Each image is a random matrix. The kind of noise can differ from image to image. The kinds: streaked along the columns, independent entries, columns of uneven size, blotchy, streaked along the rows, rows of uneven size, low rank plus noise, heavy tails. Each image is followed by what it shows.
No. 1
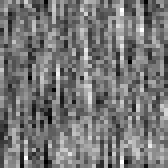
streaked along the columns
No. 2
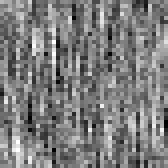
streaked along the columns
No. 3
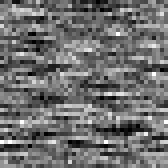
streaked along the rows
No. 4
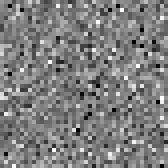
heavy tails
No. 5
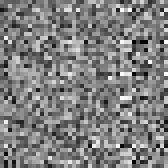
low rank plus noise
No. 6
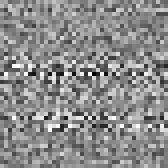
rows of uneven size
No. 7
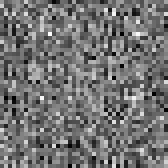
low rank plus noise
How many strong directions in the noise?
one
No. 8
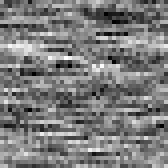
streaked along the rows
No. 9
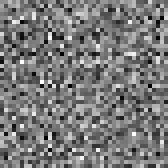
low rank plus noise
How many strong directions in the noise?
one
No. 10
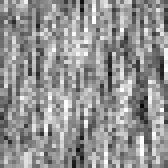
streaked along the columns
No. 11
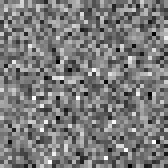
independent entries
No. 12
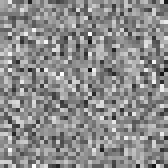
low rank plus noise
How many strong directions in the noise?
five to eight
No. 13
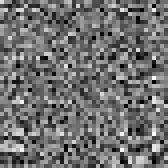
low rank plus noise
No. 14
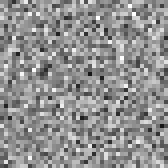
independent entries
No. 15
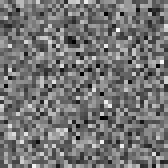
independent entries
